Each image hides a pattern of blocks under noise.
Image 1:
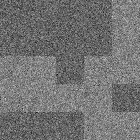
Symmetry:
no symmetry
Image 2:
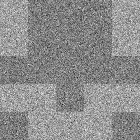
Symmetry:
left and right mirror each other
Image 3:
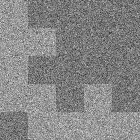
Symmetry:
mirrored about the diagonal from the bottom left
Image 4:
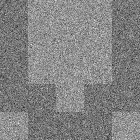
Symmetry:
left and right mirror each other
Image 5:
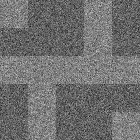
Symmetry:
the same after a half turn
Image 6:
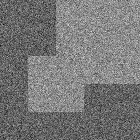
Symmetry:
mirrored about the diagonal from the bottom left
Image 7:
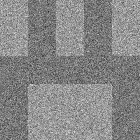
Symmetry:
left and right mirror each other
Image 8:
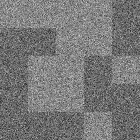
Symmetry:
no symmetry
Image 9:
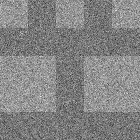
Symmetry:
left and right mirror each other
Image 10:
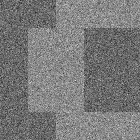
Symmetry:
top and bottom mirror each other
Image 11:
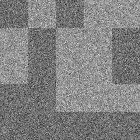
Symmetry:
no symmetry
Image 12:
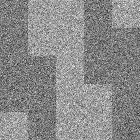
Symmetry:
the same after a half turn
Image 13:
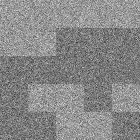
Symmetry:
no symmetry
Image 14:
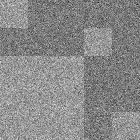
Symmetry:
mirrored about the diagonal from the bottom left
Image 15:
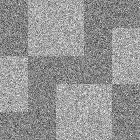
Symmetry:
the same after a half turn
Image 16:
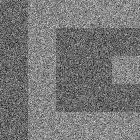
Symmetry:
top and bottom mirror each other
